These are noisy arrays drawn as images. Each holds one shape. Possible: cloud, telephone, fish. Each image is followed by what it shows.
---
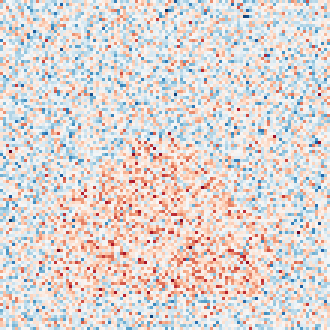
cloud
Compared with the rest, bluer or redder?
redder
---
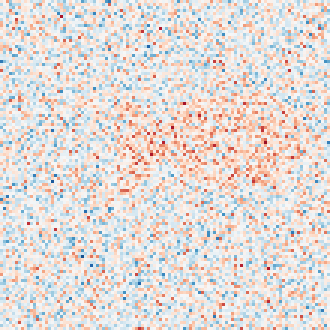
fish
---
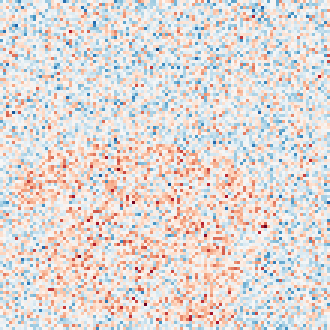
telephone
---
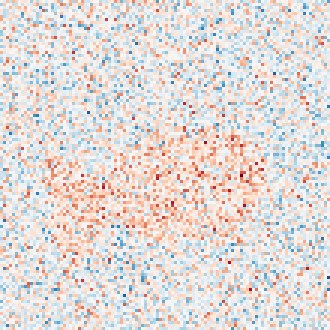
fish
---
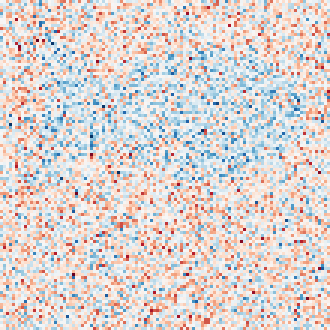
fish
